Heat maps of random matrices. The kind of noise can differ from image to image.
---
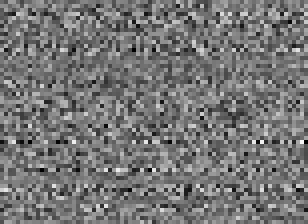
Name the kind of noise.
rows of uneven size
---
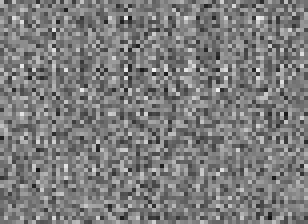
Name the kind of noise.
low rank plus noise
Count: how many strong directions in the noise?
two
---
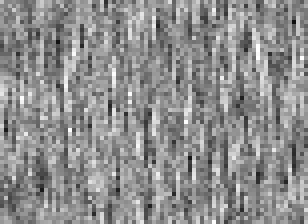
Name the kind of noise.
streaked along the columns
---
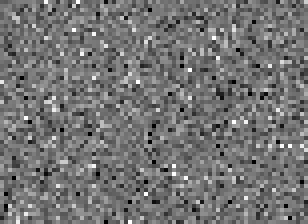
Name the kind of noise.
heavy tails
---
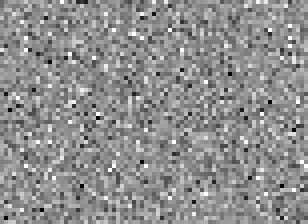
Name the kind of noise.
heavy tails
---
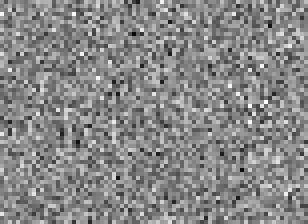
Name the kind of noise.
independent entries
